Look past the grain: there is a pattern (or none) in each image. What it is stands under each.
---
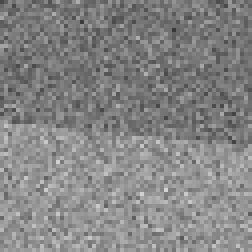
a sharp edge
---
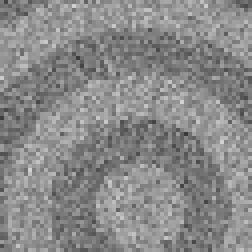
rings round one point
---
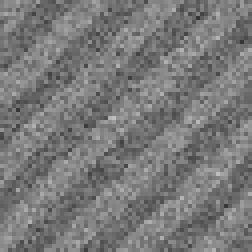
diagonal stripes
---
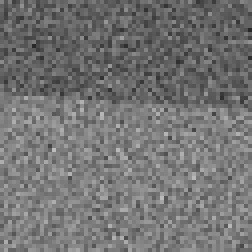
a sharp edge
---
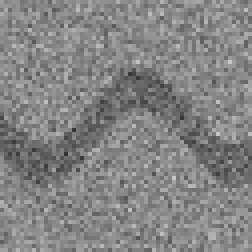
a wavy band
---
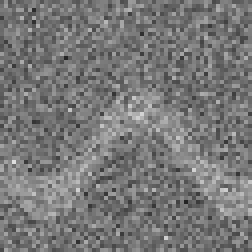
a wavy band
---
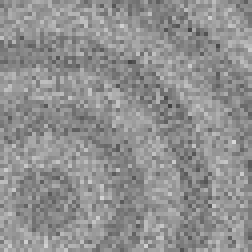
rings round one point
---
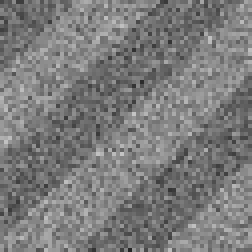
diagonal stripes
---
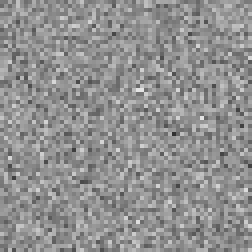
only noise
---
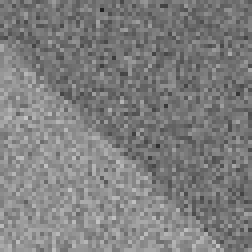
a sharp edge
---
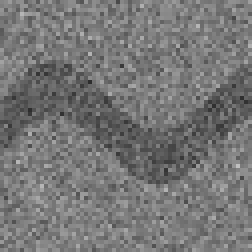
a wavy band
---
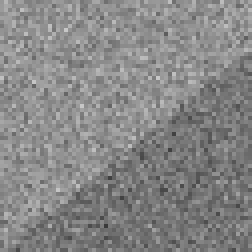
a sharp edge
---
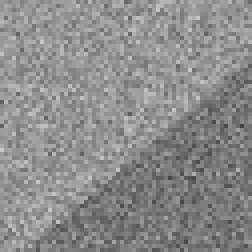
a sharp edge
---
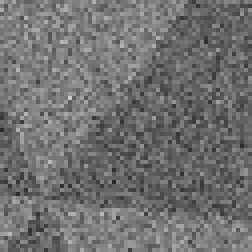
spokes from one point
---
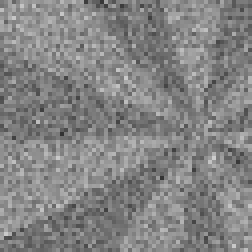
spokes from one point
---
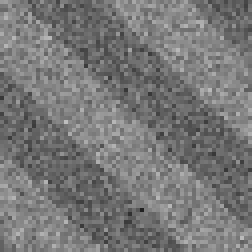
diagonal stripes
